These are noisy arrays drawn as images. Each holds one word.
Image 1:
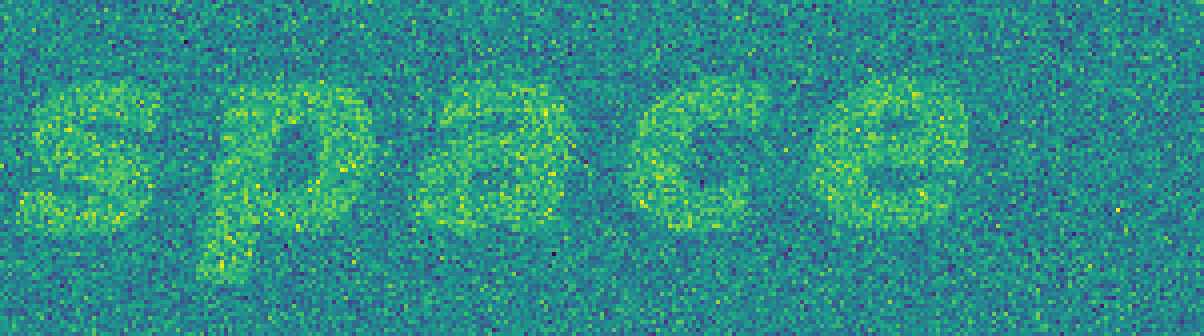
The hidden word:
space
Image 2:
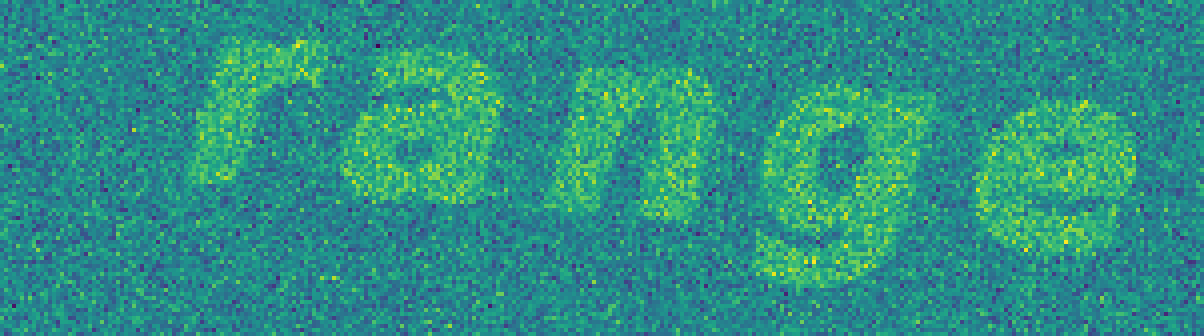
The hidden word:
range
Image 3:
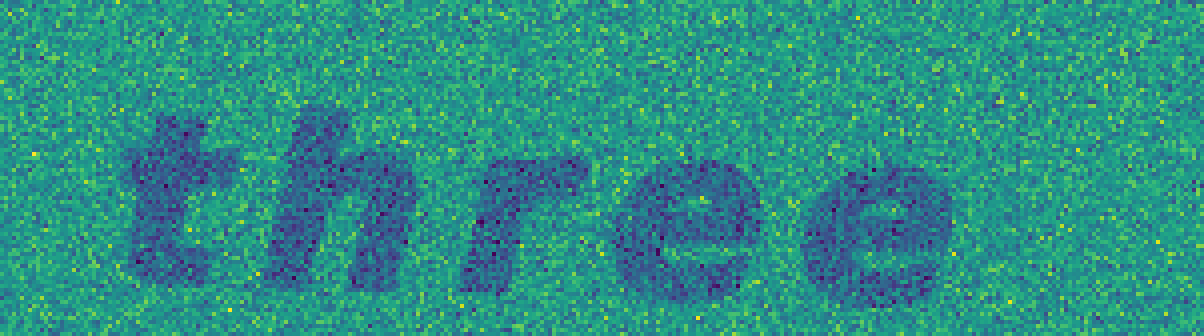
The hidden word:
three
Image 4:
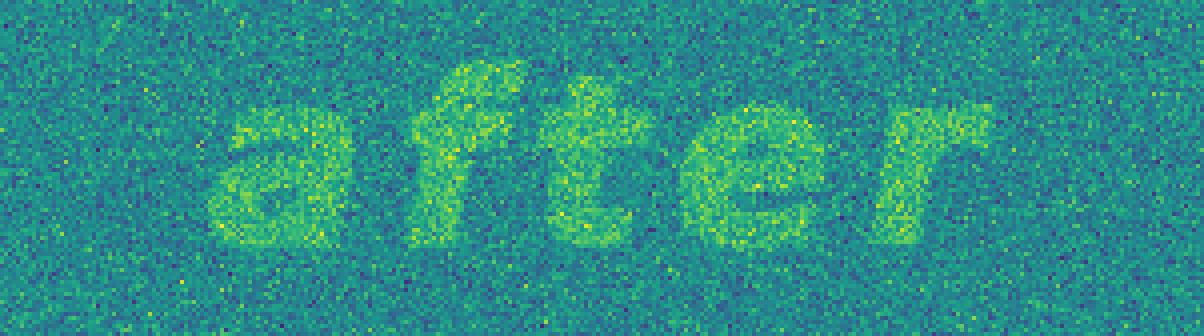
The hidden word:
after
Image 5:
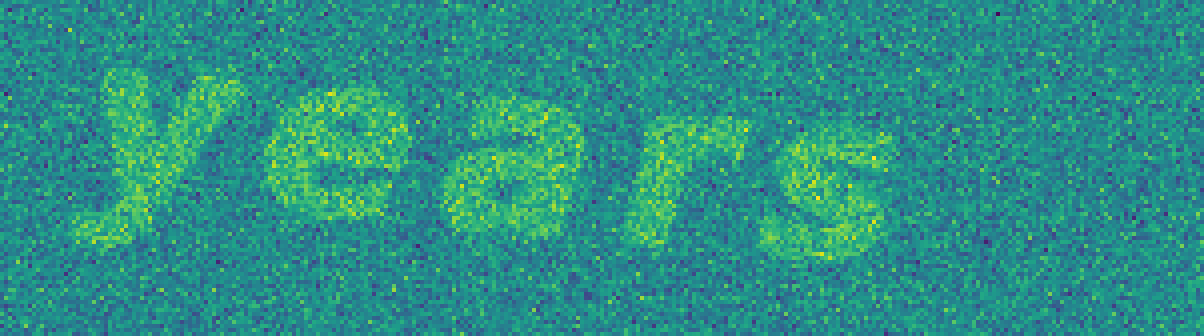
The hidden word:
years
